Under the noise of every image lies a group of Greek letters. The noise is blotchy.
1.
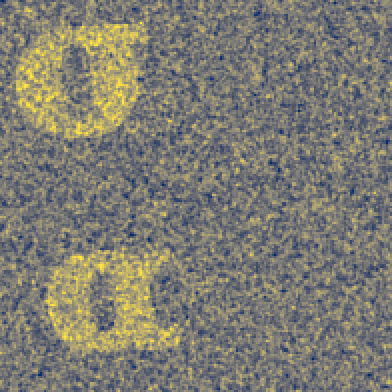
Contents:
top left: light sigma; bottom left: light alpha
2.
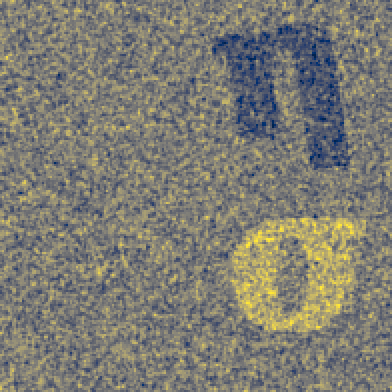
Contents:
top right: dark eta; bottom right: light sigma
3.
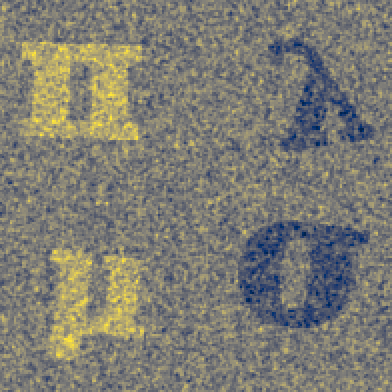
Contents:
top left: light pi; top right: dark lambda; bottom left: light mu; bottom right: dark sigma
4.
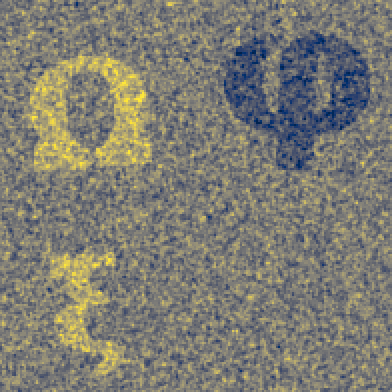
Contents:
top left: light omega; top right: dark phi; bottom left: light xi
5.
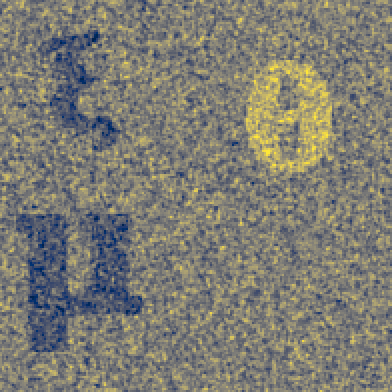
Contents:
top left: dark xi; top right: light theta; bottom left: dark mu
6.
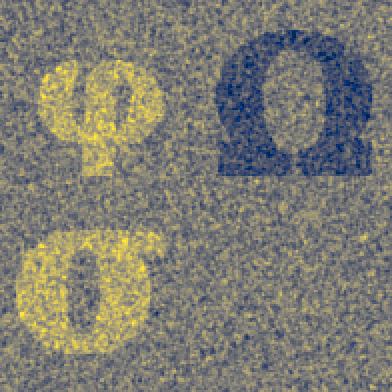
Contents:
top left: light phi; top right: dark omega; bottom left: light sigma
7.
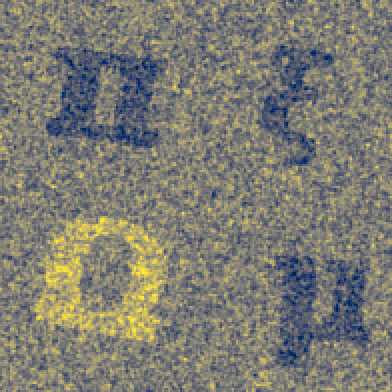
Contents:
top left: dark pi; top right: dark xi; bottom left: light omega; bottom right: dark mu
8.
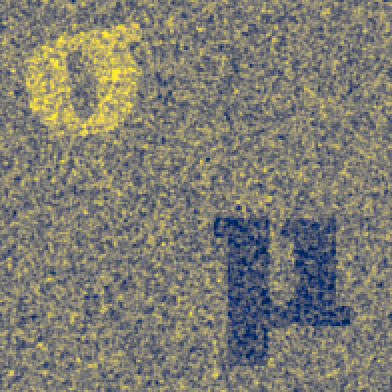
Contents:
top left: light sigma; bottom right: dark mu
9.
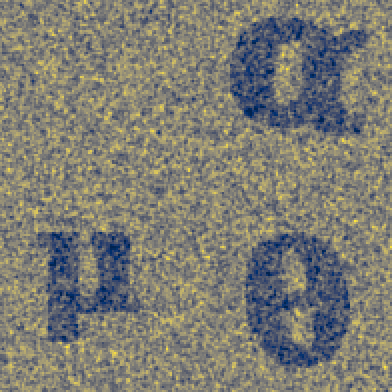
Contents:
top right: dark alpha; bottom left: dark mu; bottom right: dark theta
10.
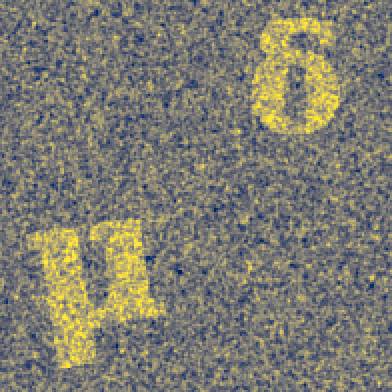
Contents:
top right: light delta; bottom left: light mu
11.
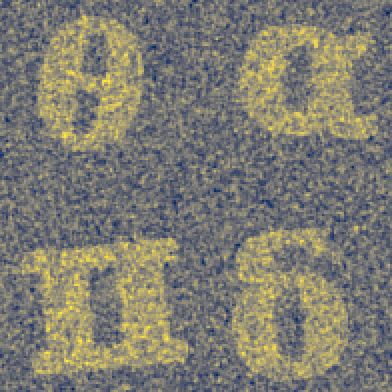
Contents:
top left: light theta; top right: light alpha; bottom left: light pi; bottom right: light delta
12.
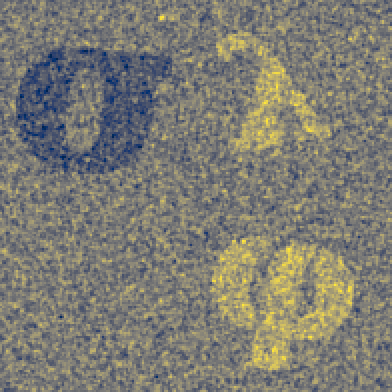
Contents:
top left: dark sigma; top right: light lambda; bottom right: light phi
